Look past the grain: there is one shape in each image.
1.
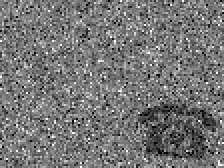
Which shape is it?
telephone
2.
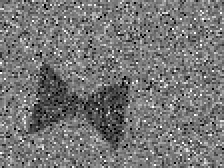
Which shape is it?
bow tie
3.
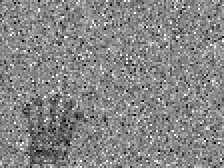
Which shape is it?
chess queen
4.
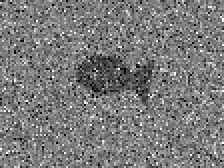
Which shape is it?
fish
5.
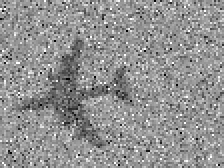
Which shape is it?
airplane
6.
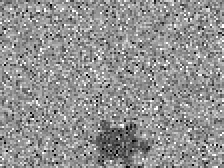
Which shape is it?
turtle
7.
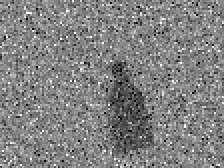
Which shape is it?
bottle
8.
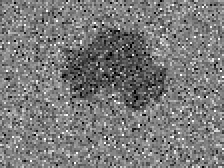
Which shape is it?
car
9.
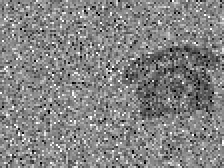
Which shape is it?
telephone
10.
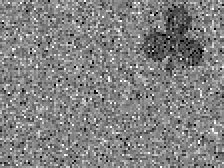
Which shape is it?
club
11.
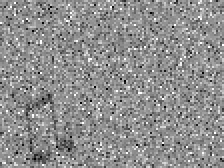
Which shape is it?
pair of musical notes
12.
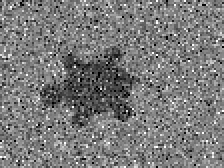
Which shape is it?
turtle
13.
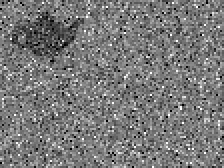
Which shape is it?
teapot
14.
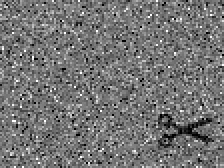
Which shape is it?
pair of scissors
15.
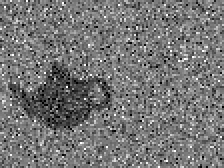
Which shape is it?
teapot
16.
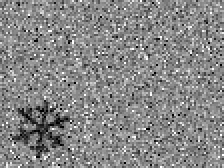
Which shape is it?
snowflake
